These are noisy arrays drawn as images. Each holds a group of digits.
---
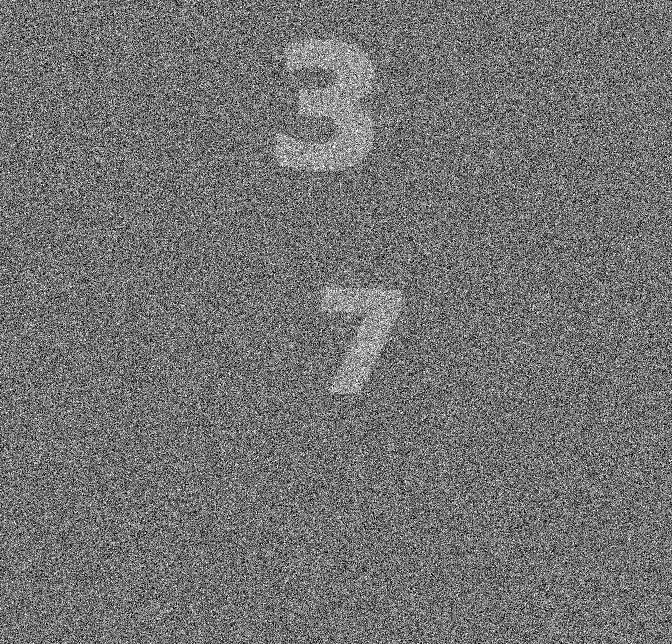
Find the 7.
centre
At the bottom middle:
nothing
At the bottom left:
nothing
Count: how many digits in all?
2
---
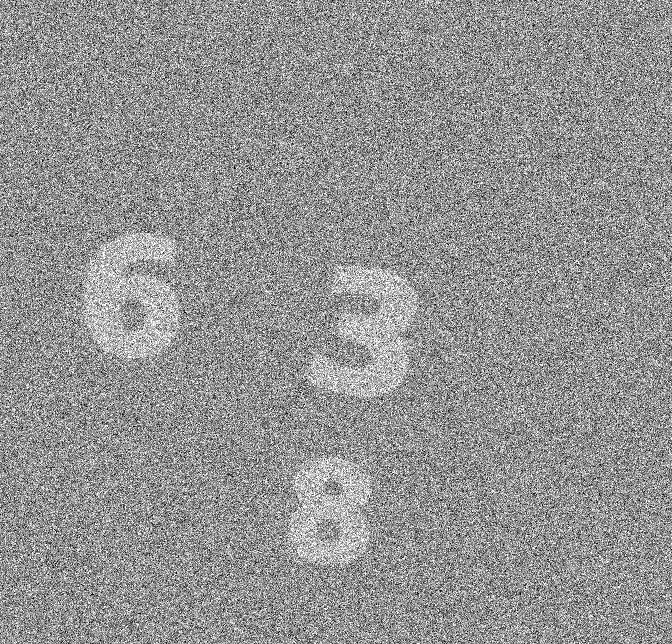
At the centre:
3
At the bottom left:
nothing
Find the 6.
middle left
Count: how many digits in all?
3
